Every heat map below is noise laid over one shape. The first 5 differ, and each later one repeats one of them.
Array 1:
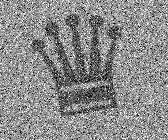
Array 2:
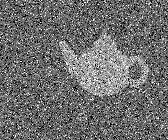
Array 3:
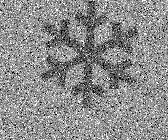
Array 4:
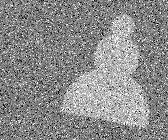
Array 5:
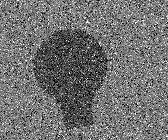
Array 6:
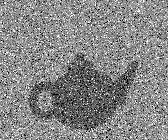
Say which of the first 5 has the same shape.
2
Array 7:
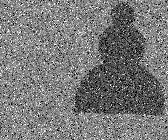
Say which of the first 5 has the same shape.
4
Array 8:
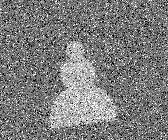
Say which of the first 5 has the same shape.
4
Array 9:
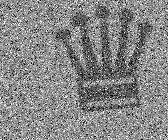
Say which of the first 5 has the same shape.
1
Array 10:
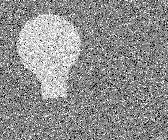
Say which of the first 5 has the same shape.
5
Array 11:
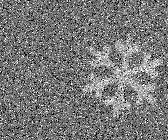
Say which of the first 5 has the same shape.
3
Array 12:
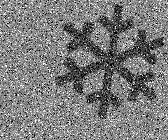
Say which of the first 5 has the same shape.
3
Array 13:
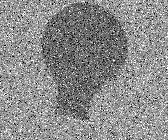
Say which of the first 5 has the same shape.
5
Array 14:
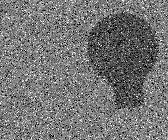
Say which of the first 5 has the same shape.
5
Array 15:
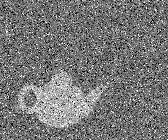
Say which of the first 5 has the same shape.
2
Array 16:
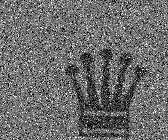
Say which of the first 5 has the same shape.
1
